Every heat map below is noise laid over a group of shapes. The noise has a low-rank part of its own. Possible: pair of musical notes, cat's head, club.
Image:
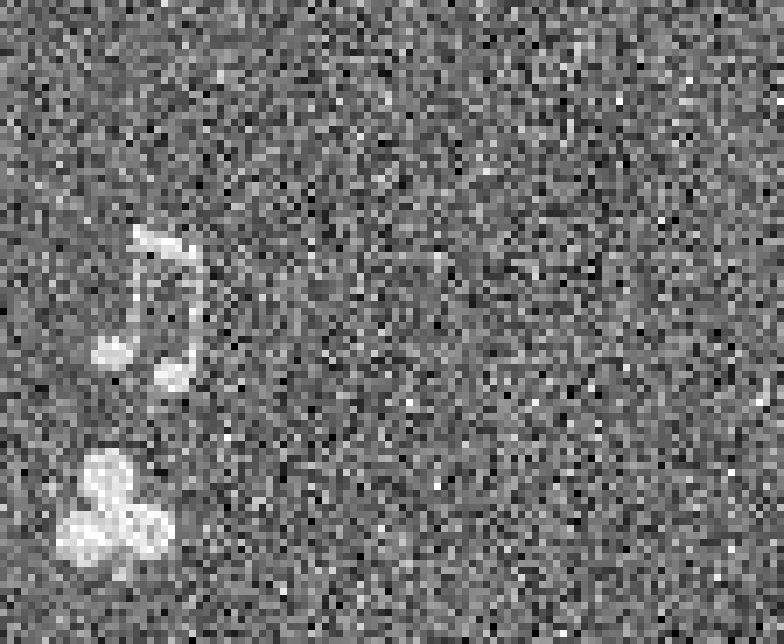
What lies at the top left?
nothing
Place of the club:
bottom left
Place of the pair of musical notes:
middle left
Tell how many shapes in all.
2
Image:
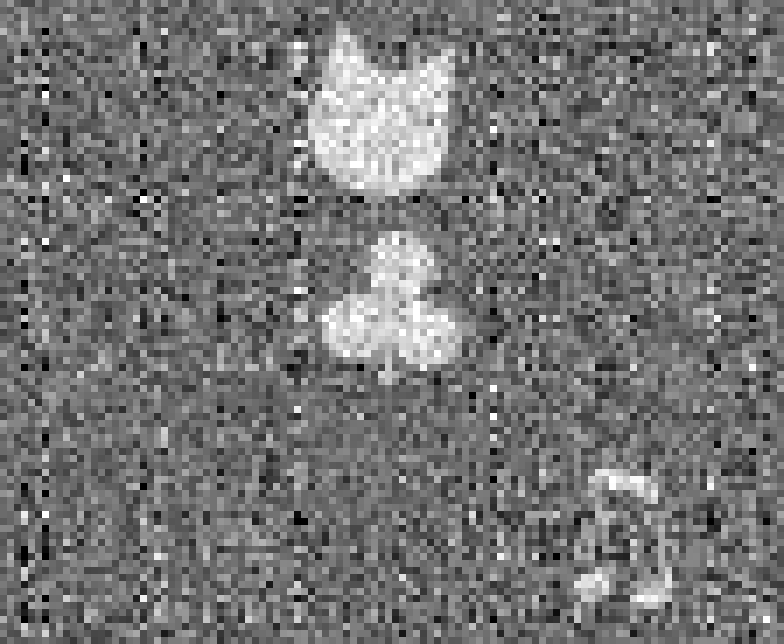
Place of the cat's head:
top middle
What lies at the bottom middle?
nothing
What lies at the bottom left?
nothing
